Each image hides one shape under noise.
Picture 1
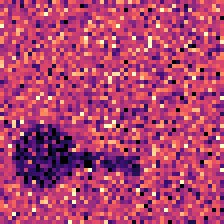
lollipop
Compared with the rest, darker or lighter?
darker
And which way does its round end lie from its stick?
left
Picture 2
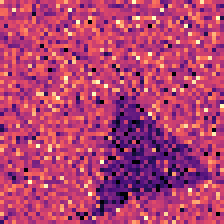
triangle
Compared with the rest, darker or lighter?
darker
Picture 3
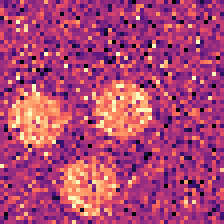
three dots
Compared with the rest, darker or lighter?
lighter
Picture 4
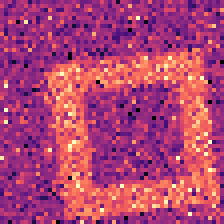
square frame
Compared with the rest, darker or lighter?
lighter
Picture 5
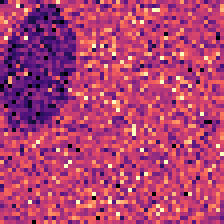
ellipse
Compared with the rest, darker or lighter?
darker
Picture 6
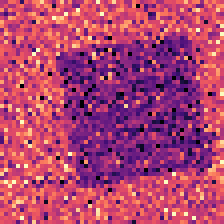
square
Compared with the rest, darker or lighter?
darker
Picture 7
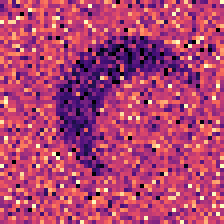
crescent
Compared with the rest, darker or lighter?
darker
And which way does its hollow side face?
down and right
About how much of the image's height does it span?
two thirds
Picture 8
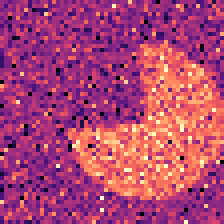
disc with a wedge cut out
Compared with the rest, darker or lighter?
lighter
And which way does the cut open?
up and left
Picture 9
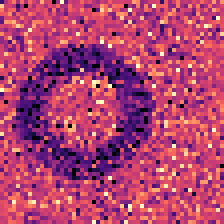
ring
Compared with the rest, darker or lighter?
darker
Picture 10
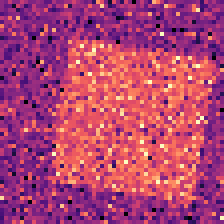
square
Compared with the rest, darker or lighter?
lighter
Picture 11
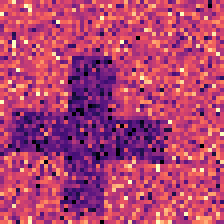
cross
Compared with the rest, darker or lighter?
darker
